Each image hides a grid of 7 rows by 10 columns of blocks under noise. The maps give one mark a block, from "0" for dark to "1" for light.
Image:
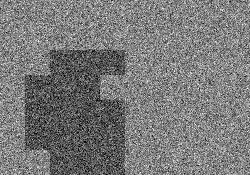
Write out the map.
1111111111
1111111111
1100011111
1000111111
1000011111
1000011111
1100011111
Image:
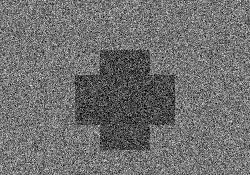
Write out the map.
1111111111
1111111111
1111001111
1110000111
1110000111
1111001111
1111111111
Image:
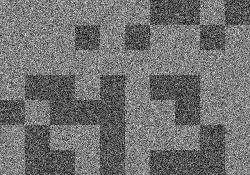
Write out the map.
1111110010
1110101101
1111111111
1001010011
0100011011
1011011101
1001010001
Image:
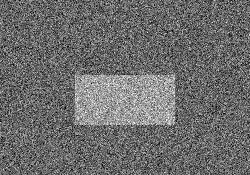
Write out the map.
0000000000
0000000000
0000000000
0001111000
0001111000
0000000000
0000000000
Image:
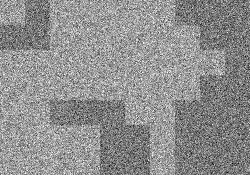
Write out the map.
1011111000
0011111100
1111111110
1111111100
1100011000
1111001000
1111001000
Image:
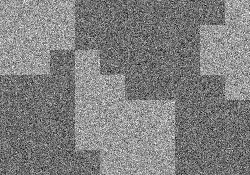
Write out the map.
1110000001
1110000011
1101000011
0001100001
0001111000
0001111000
0000111000
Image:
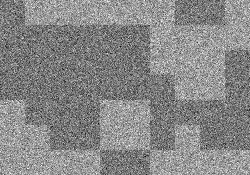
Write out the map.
0111111001
0000001111
0000001110
0000000110
1000110000
1100110100
1111001111
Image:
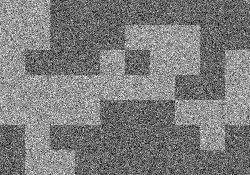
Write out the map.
1100000000
1100011100
1000101101
1111111001
1111000111
0100000010
0110000000
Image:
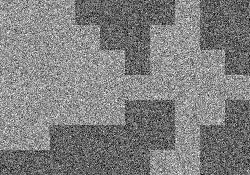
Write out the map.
1110000100
1111001100
1111101110
1111111111
1111100110
1100000100
0000001100
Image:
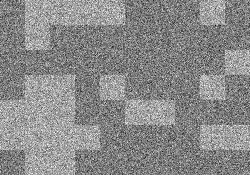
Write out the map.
0111100010
0100000000
0000000001
0110100010
1110011000
1111000011
0110000000
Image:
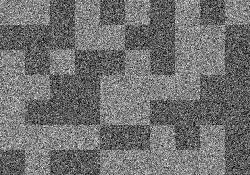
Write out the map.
1101010101
0001100110
1010010110
1100111100
1000110000
1111001010
0100111110
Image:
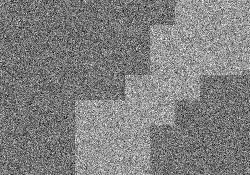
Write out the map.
0000000111
0000001111
0000001111
0000011100
0001111000
0001110000
0001110000
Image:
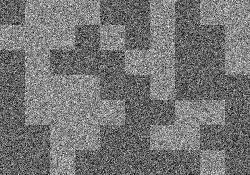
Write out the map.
0111001011
1110101001
0100011001
0111001000
0111100110
0011001100
0010000010
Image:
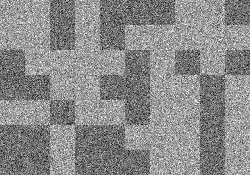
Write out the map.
1101000110
1101011111
0111101010
0011001101
1101101101
0010011101
0010001101
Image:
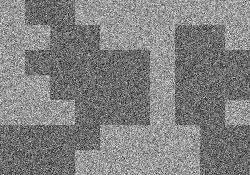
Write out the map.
1001111111
1100111001
1000001000
1100001000
1110001001
0000111100
0001111100
